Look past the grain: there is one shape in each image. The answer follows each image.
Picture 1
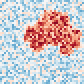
red car
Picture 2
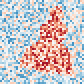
red chess pawn
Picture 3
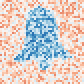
blue bell
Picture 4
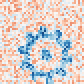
blue gear
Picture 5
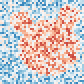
red bear's head
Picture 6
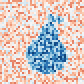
blue pear
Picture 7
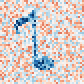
blue musical note
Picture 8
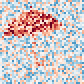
red umbrella
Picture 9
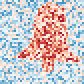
red bell
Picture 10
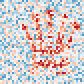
red chess queen
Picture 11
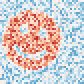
red smiling face
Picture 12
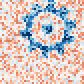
blue gear
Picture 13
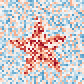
red star
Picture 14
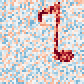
red musical note
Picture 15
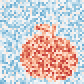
red apple
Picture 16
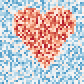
red heart
